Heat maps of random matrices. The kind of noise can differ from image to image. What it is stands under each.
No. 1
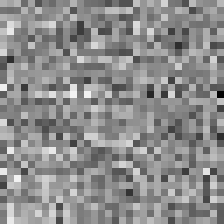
low rank plus noise
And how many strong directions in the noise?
three or four
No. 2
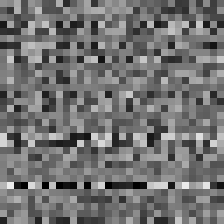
rows of uneven size
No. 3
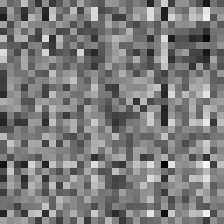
low rank plus noise
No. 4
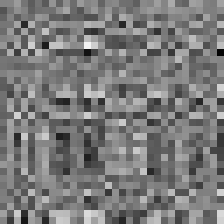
low rank plus noise
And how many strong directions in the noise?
one
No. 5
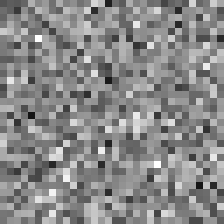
independent entries
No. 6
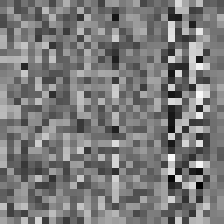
columns of uneven size
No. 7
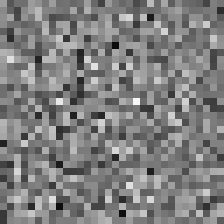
independent entries
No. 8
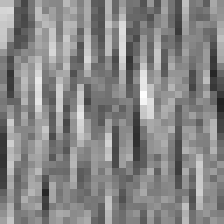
streaked along the columns
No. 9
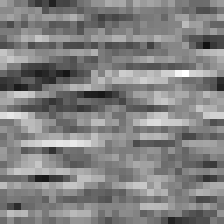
streaked along the rows
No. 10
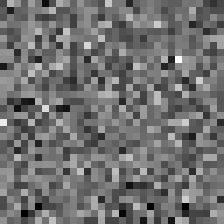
independent entries
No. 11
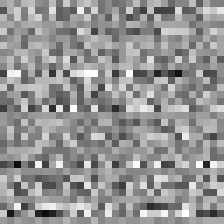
rows of uneven size
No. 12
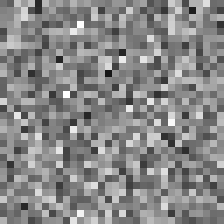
independent entries
